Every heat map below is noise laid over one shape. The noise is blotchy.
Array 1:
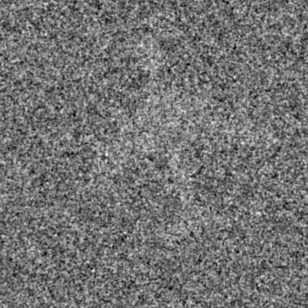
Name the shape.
airplane
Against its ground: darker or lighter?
lighter
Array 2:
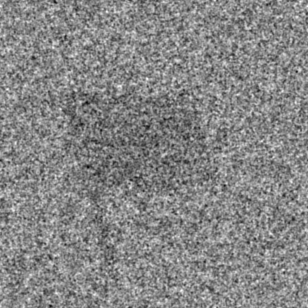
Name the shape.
flag
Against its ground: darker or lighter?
darker
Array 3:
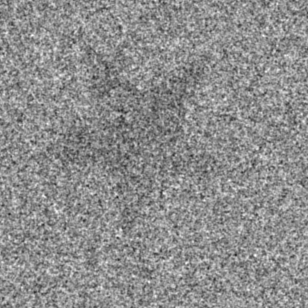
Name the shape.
star
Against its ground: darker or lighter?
darker
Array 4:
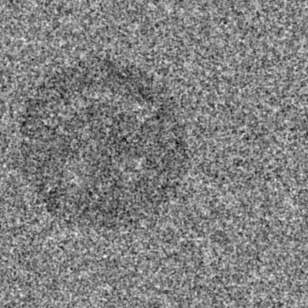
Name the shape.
smiling face
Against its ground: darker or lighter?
darker
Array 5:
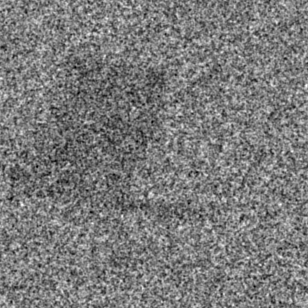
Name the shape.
flag
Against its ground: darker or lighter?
darker
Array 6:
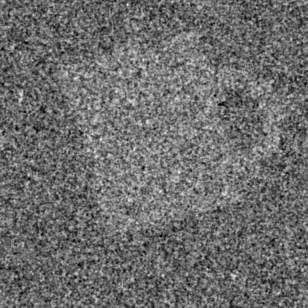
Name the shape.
cup
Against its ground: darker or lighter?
lighter
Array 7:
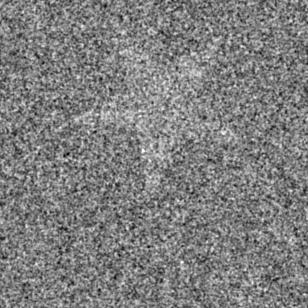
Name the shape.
star
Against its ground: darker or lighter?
lighter
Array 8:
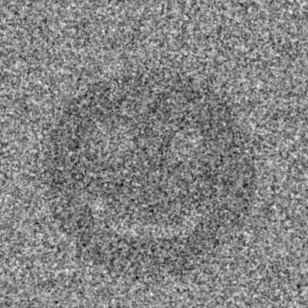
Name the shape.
smiling face
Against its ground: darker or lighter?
darker
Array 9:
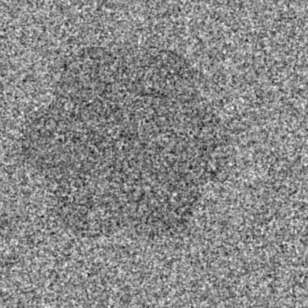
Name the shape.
flower
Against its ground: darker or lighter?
darker
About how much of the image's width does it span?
two thirds
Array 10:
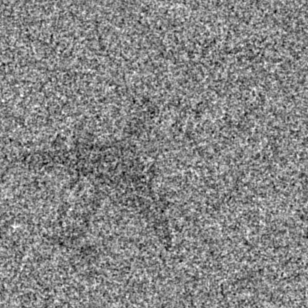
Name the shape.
airplane
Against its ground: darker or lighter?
darker
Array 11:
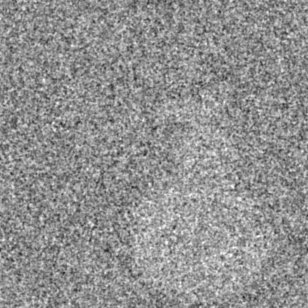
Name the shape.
pear
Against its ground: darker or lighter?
lighter
